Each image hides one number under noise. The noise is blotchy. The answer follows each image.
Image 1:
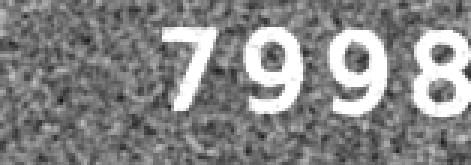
7998
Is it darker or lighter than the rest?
lighter
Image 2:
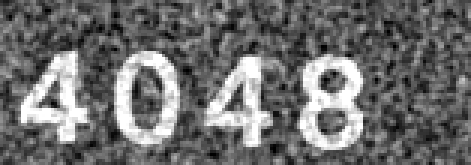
4048
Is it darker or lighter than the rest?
lighter
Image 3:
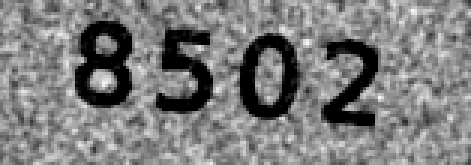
8502
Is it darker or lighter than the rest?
darker
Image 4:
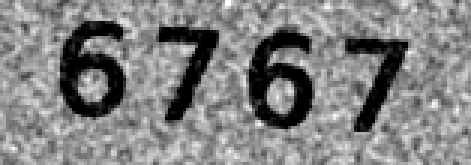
6767
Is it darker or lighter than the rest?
darker
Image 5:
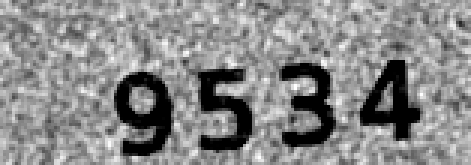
9534
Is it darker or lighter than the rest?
darker
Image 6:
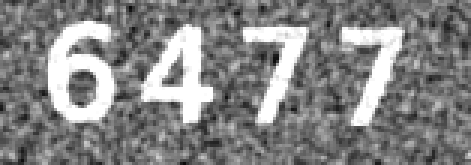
6477
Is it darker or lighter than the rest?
lighter
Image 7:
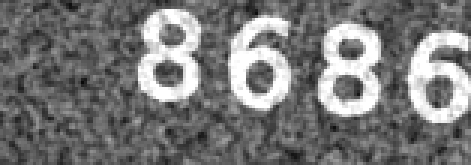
8686
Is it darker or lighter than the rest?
lighter
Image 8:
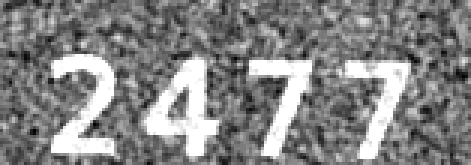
2477
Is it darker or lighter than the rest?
lighter
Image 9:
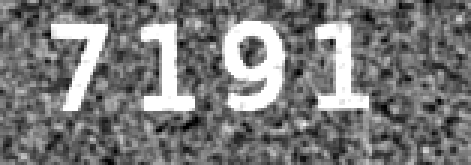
7191
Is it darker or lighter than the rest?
lighter
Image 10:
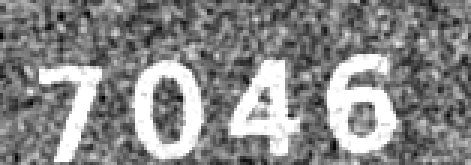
7046
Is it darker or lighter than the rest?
lighter
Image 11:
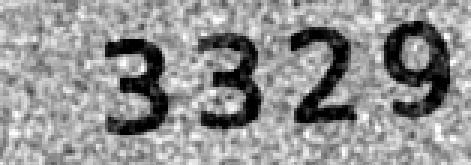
3329
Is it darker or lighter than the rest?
darker
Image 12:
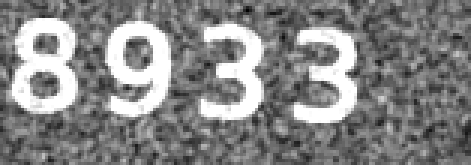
8933
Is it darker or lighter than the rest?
lighter
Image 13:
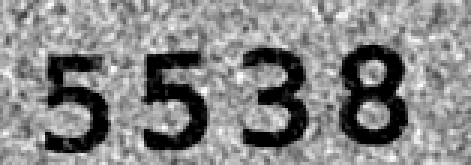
5538
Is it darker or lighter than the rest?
darker
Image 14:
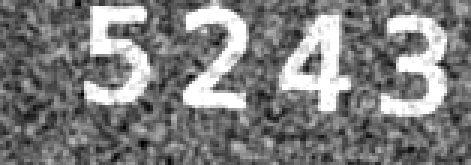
5243
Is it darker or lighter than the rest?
lighter
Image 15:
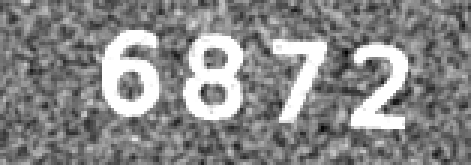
6872
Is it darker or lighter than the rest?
lighter
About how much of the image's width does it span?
two thirds
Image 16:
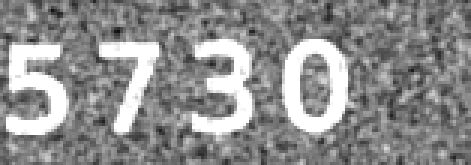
5730
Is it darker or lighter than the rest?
lighter
